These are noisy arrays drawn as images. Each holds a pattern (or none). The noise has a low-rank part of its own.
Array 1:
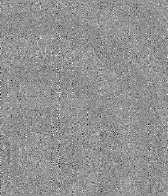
rings round one point
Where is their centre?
bottom left
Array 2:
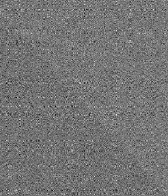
a sharp edge
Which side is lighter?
top right
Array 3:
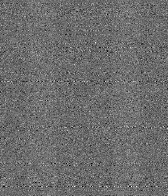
vertical stripes
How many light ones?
2
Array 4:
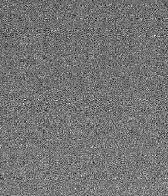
a smooth slope
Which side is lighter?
bottom
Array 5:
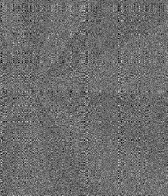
spokes from one point
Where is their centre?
middle left
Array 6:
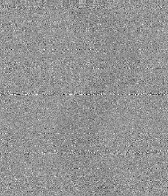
a wavy band
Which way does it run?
top to bottom
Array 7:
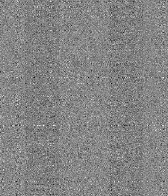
vertical stripes
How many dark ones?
2
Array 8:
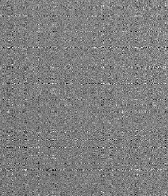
a smooth slope
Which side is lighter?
top right
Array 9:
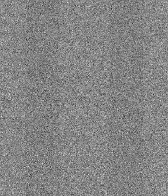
vertical stripes
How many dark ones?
2
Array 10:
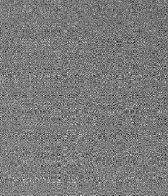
a smooth slope
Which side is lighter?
bottom left
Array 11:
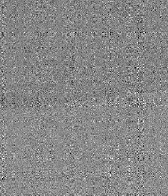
a sharp edge
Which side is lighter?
bottom
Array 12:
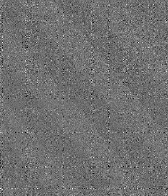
diagonal stripes
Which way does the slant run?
top left to bottom right
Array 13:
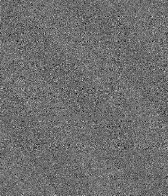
diagonal stripes
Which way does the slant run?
top left to bottom right
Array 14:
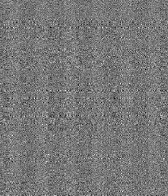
vertical stripes
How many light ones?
6
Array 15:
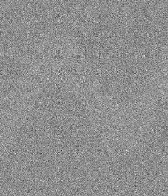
a wavy band
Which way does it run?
left to right
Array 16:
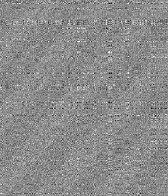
diagonal stripes
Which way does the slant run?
bottom left to top right
